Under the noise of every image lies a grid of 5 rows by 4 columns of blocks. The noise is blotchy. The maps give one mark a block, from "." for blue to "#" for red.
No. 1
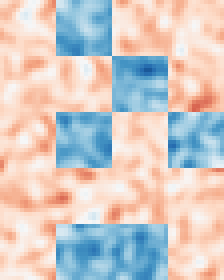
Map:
# . # #
# # . #
# . # .
# # # #
# . . #
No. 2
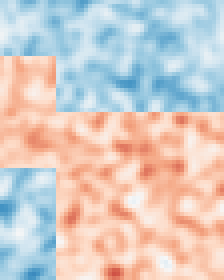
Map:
. . . .
# . . .
# # # #
. # # #
. # # #
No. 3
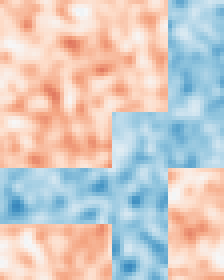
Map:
# # # .
# # # .
# # . .
. . . #
# # . #
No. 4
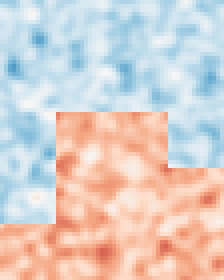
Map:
. . . .
. . . .
. # # .
. # # #
# # # #
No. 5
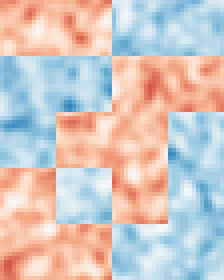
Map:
# # . .
. . # #
. # # .
# . # .
# # . .
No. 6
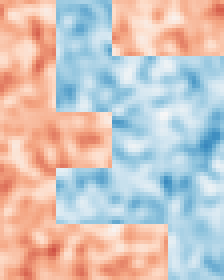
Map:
# . # #
# . . .
# # . .
# . . .
# # # .
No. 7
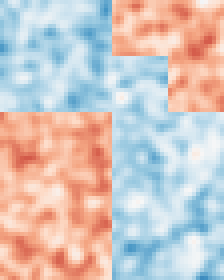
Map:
. . # #
. . . #
# # . .
# # . .
# # . .
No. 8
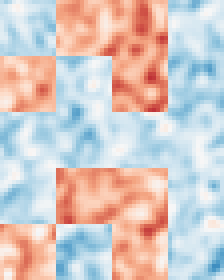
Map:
. # # .
# . # .
. . . .
. # # .
# . # .
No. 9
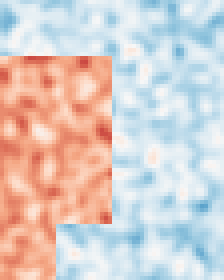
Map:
. . . .
# # . .
# # . .
# # . .
# . . .
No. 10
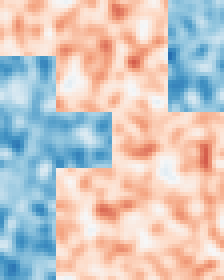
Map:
# # # .
. # # .
. . # #
. # # #
. # # #
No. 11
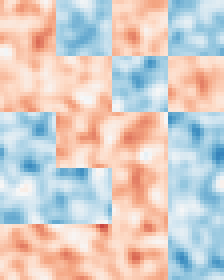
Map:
# . # .
# # . #
. # # .
. . # .
# # # .
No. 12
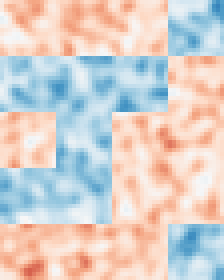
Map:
# # # .
. . . #
# . # #
. . # #
# # # .
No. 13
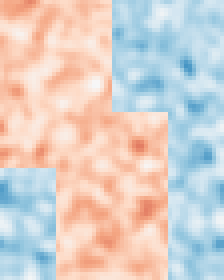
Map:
# # . .
# # . .
# # # .
. # # .
. # # .
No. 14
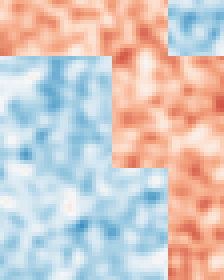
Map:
# # # .
. . # #
. . # #
. . . #
. . . #
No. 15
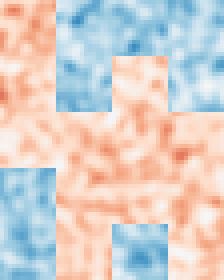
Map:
# . . .
# . # .
# # # #
. # # #
. # . #
